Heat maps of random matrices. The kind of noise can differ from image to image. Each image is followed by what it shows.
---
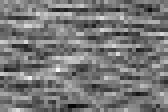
streaked along the rows
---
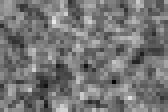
blotchy
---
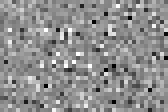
heavy tails
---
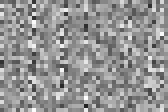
columns of uneven size
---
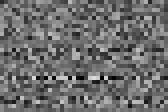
rows of uneven size
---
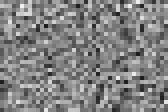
low rank plus noise
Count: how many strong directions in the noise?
five to eight
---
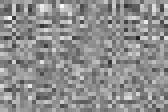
low rank plus noise
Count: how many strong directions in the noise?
one
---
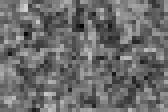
blotchy
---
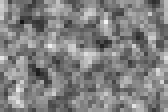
blotchy
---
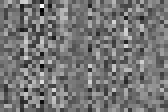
columns of uneven size
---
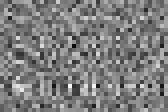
low rank plus noise
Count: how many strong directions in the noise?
one
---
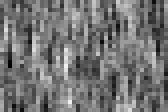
streaked along the columns
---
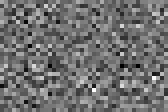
low rank plus noise
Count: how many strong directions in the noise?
two
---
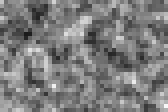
blotchy
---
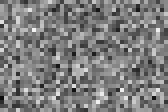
low rank plus noise
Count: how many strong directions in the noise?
three or four
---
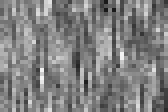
streaked along the columns
